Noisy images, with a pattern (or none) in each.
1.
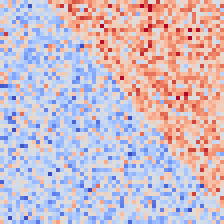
a sharp edge
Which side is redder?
top right
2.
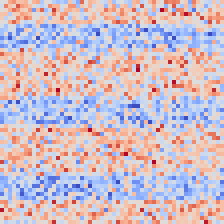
horizontal stripes
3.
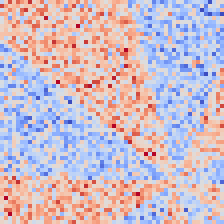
spokes from one point
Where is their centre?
bottom right
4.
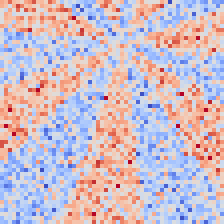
spokes from one point
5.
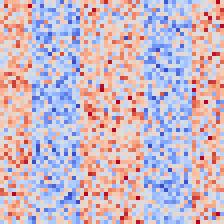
vertical stripes
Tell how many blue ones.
2
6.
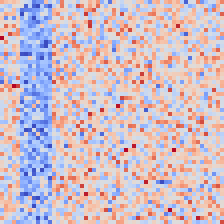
one vertical stripe
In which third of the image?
left
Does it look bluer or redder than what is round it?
bluer
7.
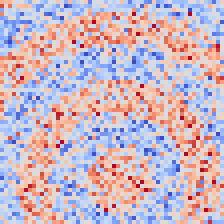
rings round one point
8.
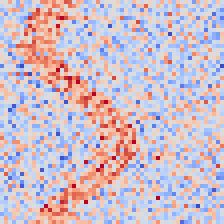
a wavy band
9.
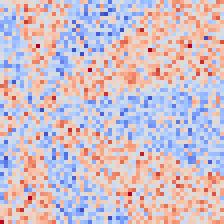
spokes from one point
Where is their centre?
middle left
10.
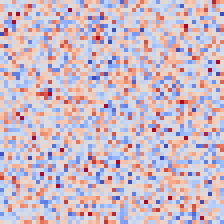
only noise
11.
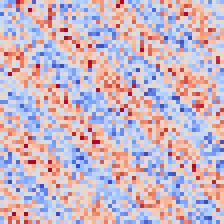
diagonal stripes
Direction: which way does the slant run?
top left to bottom right
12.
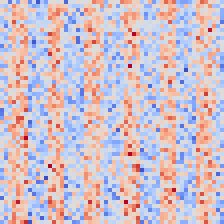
vertical stripes
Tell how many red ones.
6
